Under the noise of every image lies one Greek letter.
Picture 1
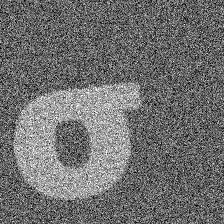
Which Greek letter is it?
sigma
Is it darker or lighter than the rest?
lighter
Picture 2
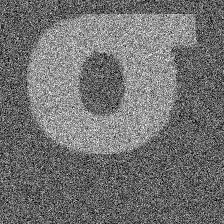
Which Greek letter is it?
sigma
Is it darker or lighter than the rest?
lighter
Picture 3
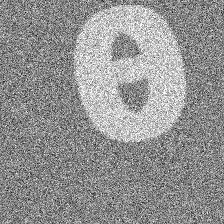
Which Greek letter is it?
theta
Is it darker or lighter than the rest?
lighter
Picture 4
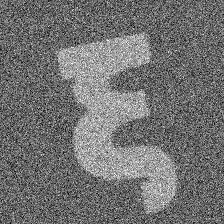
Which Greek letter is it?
xi
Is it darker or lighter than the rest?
lighter
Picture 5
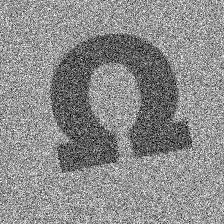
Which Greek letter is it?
omega
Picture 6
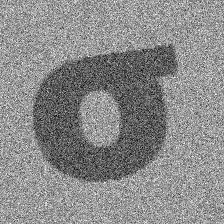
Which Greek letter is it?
sigma
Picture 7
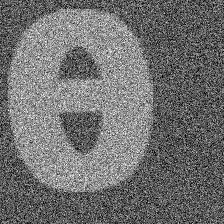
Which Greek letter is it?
theta
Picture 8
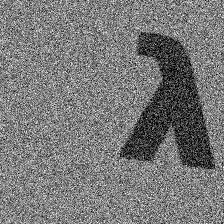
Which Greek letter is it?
lambda
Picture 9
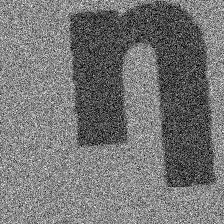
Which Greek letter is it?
eta
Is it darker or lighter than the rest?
darker
